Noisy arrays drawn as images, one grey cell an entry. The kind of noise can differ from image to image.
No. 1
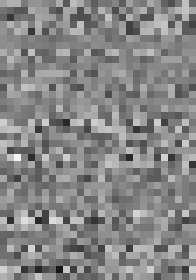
rows of uneven size
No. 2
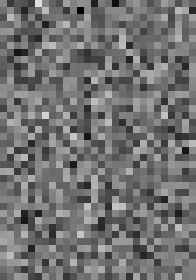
independent entries
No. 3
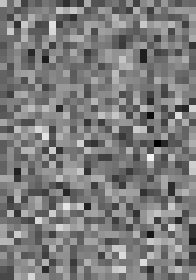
low rank plus noise
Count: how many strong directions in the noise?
five to eight
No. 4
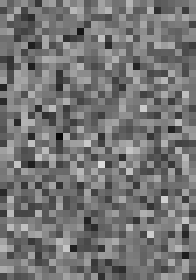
independent entries
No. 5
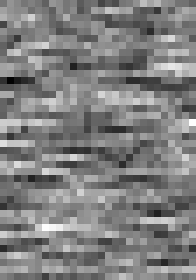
streaked along the rows
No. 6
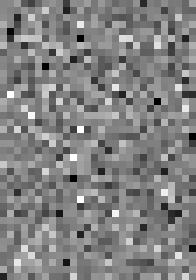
heavy tails
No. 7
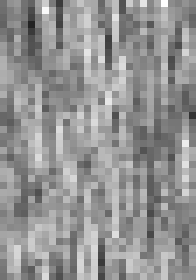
streaked along the columns
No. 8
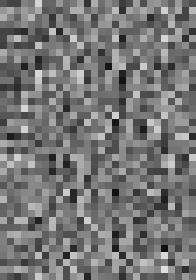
low rank plus noise
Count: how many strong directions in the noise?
three or four
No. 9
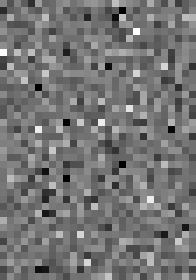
heavy tails
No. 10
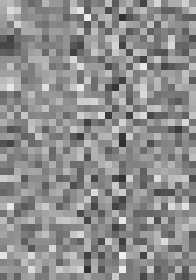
low rank plus noise
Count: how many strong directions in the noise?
three or four
